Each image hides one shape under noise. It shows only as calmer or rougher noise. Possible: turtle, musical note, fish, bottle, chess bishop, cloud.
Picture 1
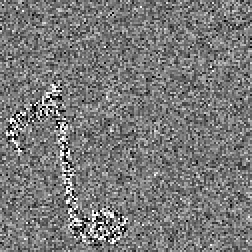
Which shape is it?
musical note
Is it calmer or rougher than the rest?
rougher
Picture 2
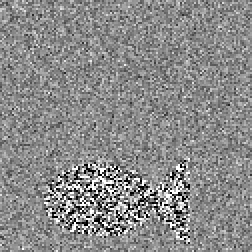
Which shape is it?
fish
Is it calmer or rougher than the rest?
rougher
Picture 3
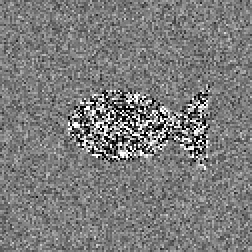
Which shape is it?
fish
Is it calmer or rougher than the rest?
rougher
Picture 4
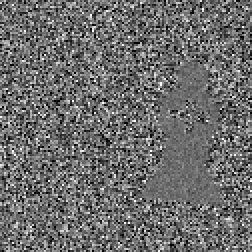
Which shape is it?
chess bishop
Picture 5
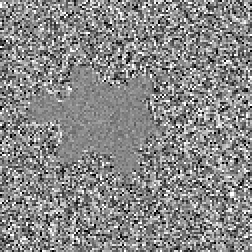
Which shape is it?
turtle
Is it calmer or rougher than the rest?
calmer
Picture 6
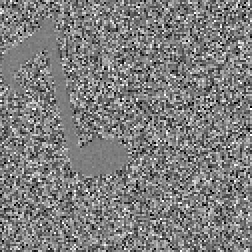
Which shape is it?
musical note
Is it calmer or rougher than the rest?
calmer
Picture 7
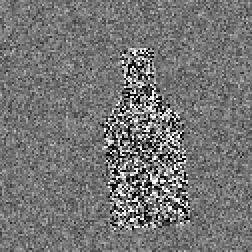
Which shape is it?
bottle
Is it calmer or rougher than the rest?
rougher
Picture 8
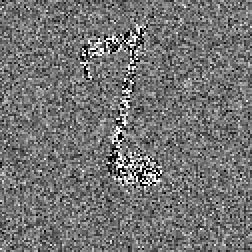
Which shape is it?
musical note
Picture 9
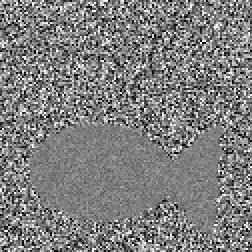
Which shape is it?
fish
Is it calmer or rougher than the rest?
calmer
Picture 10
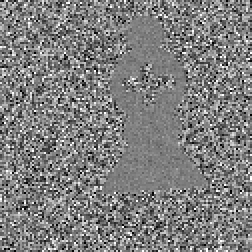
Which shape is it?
chess bishop
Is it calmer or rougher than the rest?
calmer
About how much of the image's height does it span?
two thirds
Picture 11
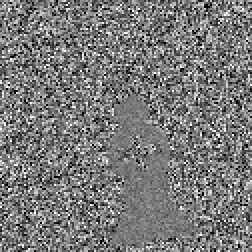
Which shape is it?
chess bishop
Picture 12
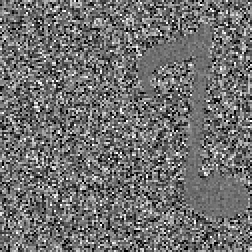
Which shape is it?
musical note
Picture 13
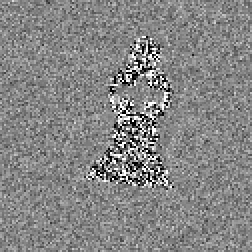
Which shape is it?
chess bishop
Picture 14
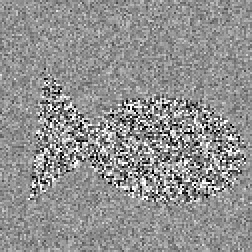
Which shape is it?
fish
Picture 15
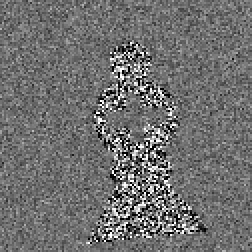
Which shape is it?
chess bishop
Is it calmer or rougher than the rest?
rougher
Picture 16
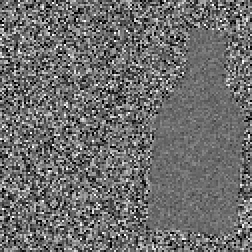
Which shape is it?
bottle
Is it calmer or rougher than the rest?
calmer
